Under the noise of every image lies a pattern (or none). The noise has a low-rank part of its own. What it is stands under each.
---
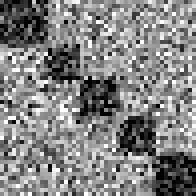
blocks along the diagonal
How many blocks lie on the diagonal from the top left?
5
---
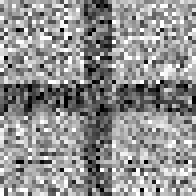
bands of rows crossing bands of columns
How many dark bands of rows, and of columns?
1 and 1
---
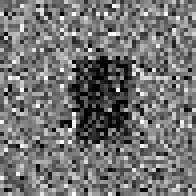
one block
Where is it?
centre
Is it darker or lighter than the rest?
darker
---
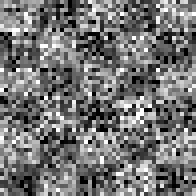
a checkerboard
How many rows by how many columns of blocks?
6 by 5
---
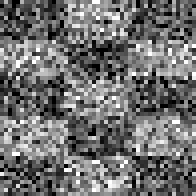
a checkerboard
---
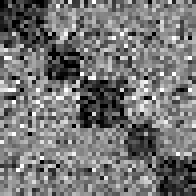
blocks along the diagonal
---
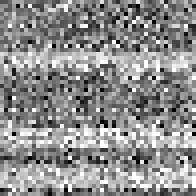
bands of rows
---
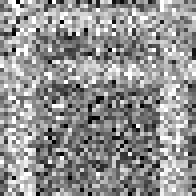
bands of rows crossing bands of columns
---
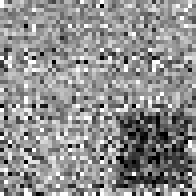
one block
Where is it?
bottom right
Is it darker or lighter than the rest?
darker
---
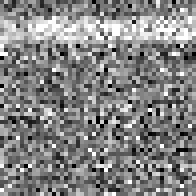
one band of rows
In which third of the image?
top
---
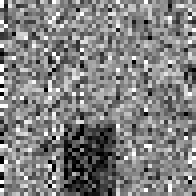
one block
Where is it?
bottom middle
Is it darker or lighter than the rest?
darker
